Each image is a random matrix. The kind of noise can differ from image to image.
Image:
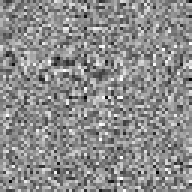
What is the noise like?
low rank plus noise
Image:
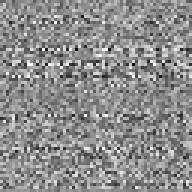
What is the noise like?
rows of uneven size
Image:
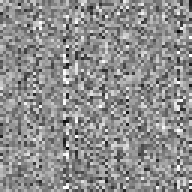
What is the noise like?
columns of uneven size
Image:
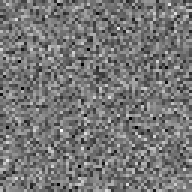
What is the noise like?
independent entries
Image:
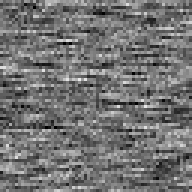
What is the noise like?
streaked along the rows
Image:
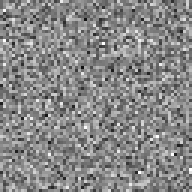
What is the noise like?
independent entries
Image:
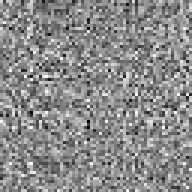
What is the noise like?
low rank plus noise
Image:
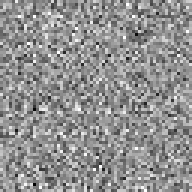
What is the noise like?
low rank plus noise
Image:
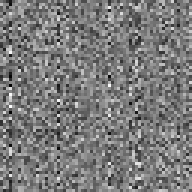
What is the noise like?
columns of uneven size
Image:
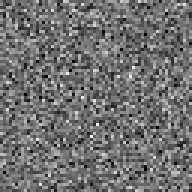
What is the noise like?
independent entries
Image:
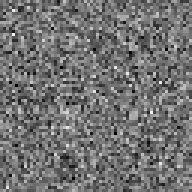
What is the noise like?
low rank plus noise
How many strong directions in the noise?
one
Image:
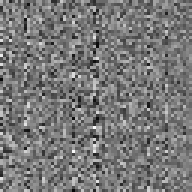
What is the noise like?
columns of uneven size
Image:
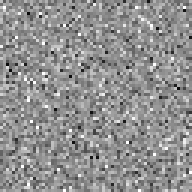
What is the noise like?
heavy tails
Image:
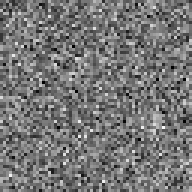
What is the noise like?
independent entries
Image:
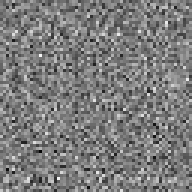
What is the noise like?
low rank plus noise
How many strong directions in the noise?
two
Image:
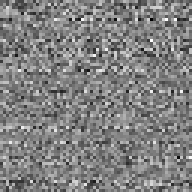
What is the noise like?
rows of uneven size
